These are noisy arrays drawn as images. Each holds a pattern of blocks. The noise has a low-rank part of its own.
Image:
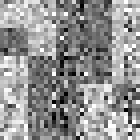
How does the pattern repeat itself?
the same after a half turn
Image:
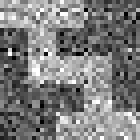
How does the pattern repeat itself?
the same after a half turn
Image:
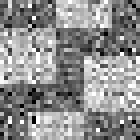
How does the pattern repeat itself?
the same after a half turn
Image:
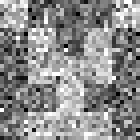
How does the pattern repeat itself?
left and right mirror each other
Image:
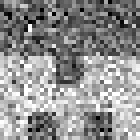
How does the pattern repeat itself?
left and right mirror each other
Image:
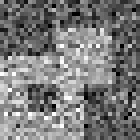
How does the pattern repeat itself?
mirrored about the diagonal from the bottom left
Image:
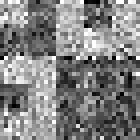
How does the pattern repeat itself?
mirrored about the diagonal from the top left
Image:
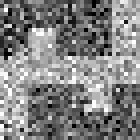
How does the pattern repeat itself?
the same after a half turn
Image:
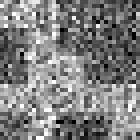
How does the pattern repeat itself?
mirrored about the diagonal from the bottom left
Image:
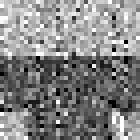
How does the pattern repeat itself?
left and right mirror each other
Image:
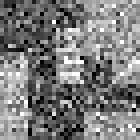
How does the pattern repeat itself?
no symmetry
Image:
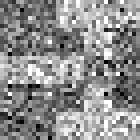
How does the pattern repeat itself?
top and bottom mirror each other
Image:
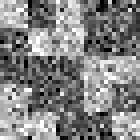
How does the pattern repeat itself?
mirrored about the diagonal from the bottom left
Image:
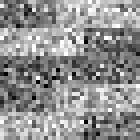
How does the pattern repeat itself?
the same after a half turn
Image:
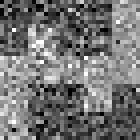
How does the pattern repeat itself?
the same after a half turn
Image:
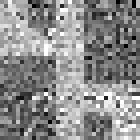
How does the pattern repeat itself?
the same after a half turn
